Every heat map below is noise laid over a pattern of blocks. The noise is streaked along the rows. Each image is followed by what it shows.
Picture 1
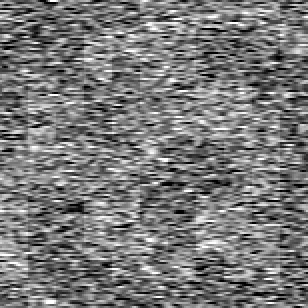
mirrored about the diagonal from the top left
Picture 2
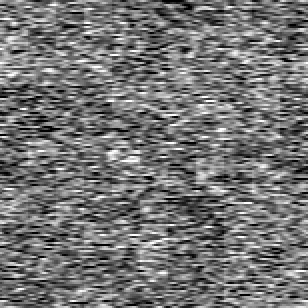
mirrored about the diagonal from the bottom left
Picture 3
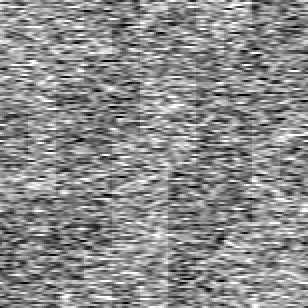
the same after a half turn
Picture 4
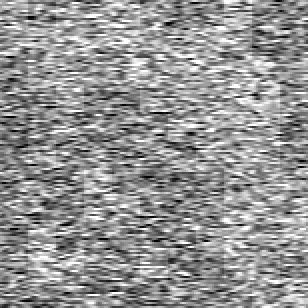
mirrored about the diagonal from the bottom left
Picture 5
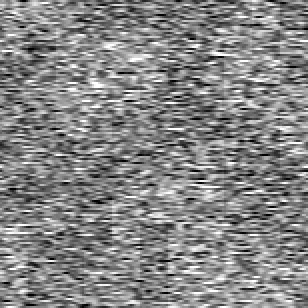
no symmetry
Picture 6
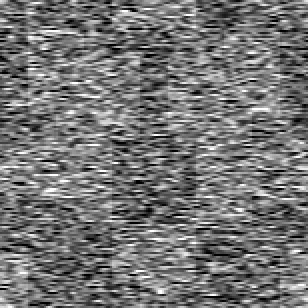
left and right mirror each other
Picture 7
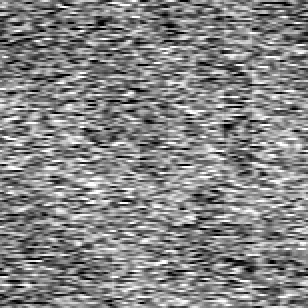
no symmetry
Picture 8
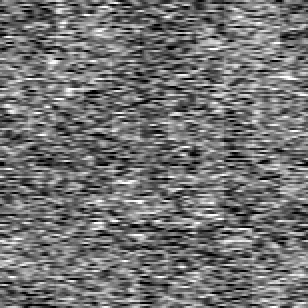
mirrored about the diagonal from the top left
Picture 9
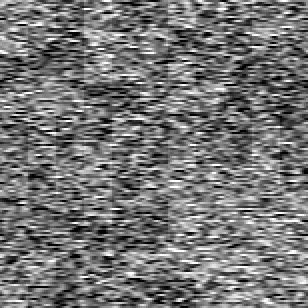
mirrored about the diagonal from the top left
